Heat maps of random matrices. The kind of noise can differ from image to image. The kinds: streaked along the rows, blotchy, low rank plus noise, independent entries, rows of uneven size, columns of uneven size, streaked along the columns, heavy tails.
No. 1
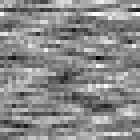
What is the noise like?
streaked along the rows
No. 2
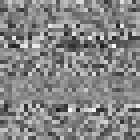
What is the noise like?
rows of uneven size
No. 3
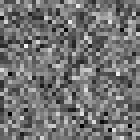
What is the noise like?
independent entries
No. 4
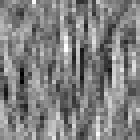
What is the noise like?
streaked along the columns
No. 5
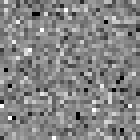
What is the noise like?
heavy tails
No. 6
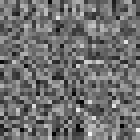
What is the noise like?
low rank plus noise
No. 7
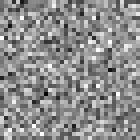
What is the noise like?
independent entries
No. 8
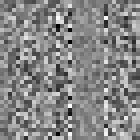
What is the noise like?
columns of uneven size
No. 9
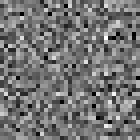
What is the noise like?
low rank plus noise
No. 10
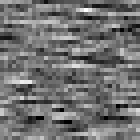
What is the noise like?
streaked along the rows
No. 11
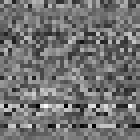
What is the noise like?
rows of uneven size
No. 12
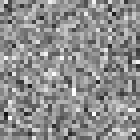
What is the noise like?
independent entries
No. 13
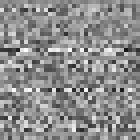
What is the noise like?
rows of uneven size
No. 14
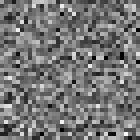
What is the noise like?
low rank plus noise
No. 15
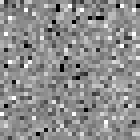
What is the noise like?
heavy tails
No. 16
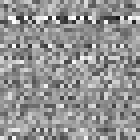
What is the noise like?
rows of uneven size
